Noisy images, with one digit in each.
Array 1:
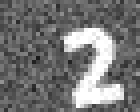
2
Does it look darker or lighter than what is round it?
lighter
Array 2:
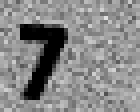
7
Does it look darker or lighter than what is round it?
darker
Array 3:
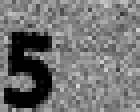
5
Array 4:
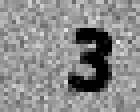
3
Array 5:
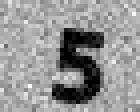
5
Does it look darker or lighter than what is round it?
darker
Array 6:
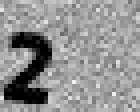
2
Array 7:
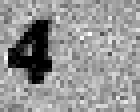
4
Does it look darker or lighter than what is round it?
darker
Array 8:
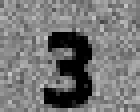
3
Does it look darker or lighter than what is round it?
darker
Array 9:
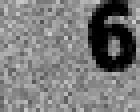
6
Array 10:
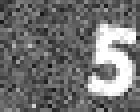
5
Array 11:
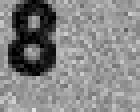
8
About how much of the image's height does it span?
two thirds
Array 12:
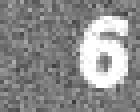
6
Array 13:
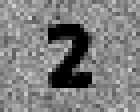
2
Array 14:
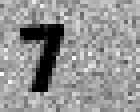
7
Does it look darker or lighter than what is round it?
darker
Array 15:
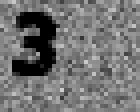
3
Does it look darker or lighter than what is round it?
darker
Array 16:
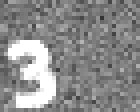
3
